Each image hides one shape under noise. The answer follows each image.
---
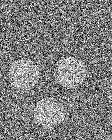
three dots
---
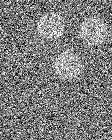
three dots
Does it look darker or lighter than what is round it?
lighter
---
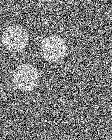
three dots
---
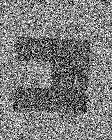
square with a notch
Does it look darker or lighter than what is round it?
darker
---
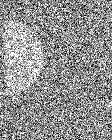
half disc
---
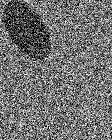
ellipse
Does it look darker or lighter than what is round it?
darker
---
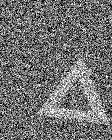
triangle frame
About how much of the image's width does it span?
two thirds
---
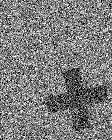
cross
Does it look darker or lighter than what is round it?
darker
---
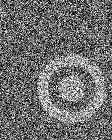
bullseye
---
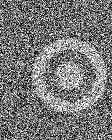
bullseye
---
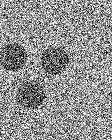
three dots
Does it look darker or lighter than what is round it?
darker
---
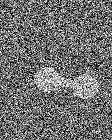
dumbbell
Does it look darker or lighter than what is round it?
lighter
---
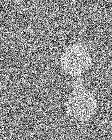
dumbbell
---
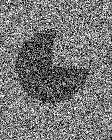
disc with a wedge cut out
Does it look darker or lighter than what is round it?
darker
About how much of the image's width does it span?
two thirds
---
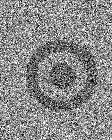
bullseye
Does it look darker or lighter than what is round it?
darker
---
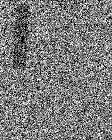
bar
